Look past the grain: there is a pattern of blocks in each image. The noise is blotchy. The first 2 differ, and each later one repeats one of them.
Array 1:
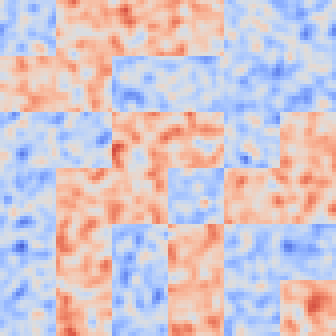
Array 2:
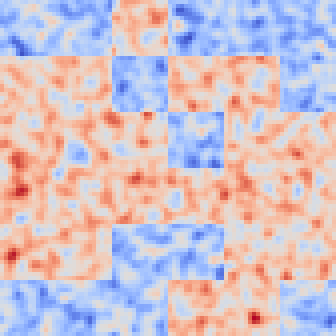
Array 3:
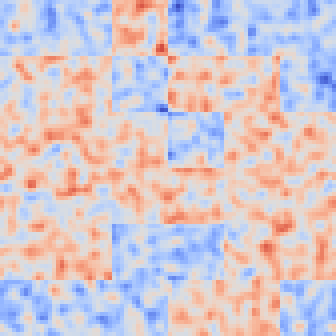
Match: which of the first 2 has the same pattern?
2
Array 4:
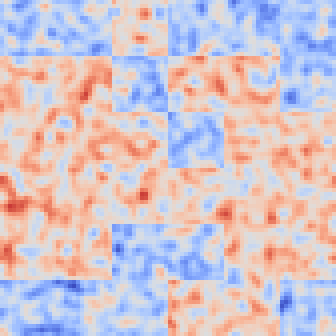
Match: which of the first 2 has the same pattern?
2
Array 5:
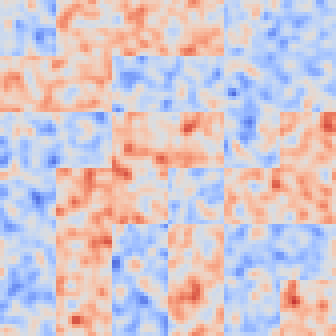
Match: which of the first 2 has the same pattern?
1
